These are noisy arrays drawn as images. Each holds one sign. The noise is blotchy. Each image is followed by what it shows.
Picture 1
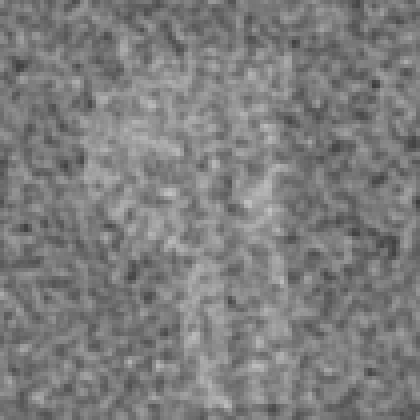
light pilcrow
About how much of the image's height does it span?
nearly all
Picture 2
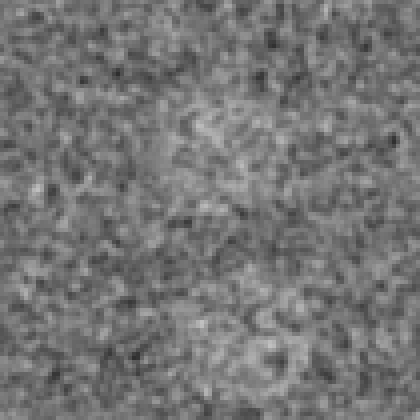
light colon
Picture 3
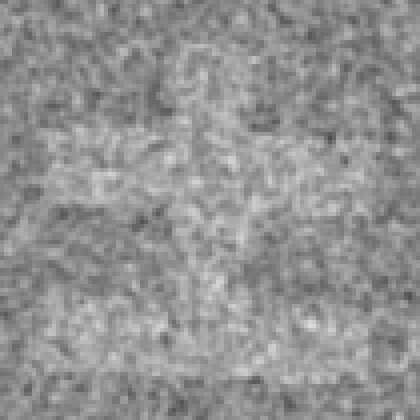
light plus-minus sign
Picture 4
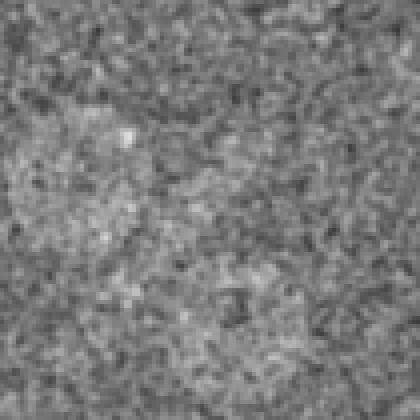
light percent sign
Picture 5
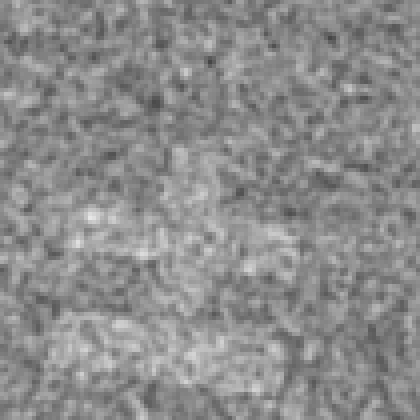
light plus-minus sign
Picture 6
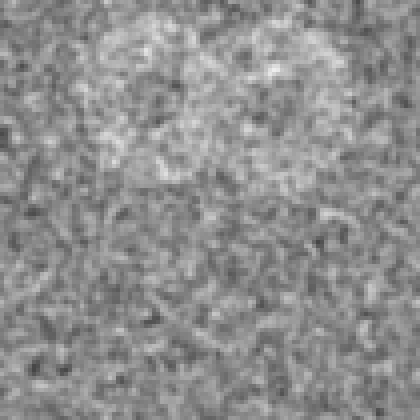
light infinity sign
